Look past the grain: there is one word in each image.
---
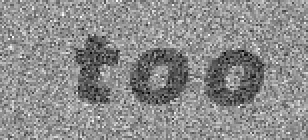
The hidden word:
too
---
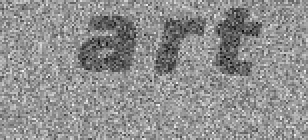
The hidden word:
art
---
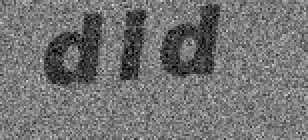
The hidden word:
did
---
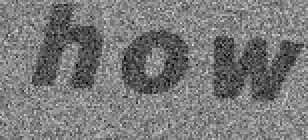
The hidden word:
how
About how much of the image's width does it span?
nearly all
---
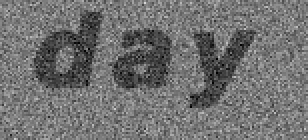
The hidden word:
day
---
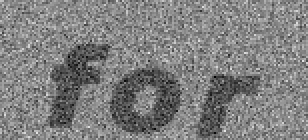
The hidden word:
for
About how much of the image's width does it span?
two thirds
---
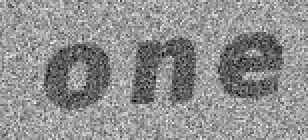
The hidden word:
one
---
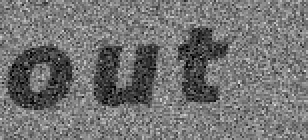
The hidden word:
out
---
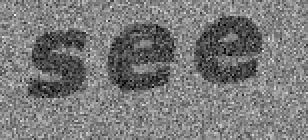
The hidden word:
see
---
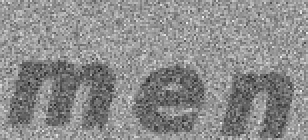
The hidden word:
men
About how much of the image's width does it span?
nearly all
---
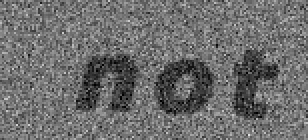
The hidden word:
not
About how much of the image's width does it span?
two thirds
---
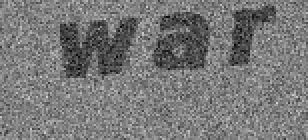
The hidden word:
war
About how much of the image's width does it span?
two thirds
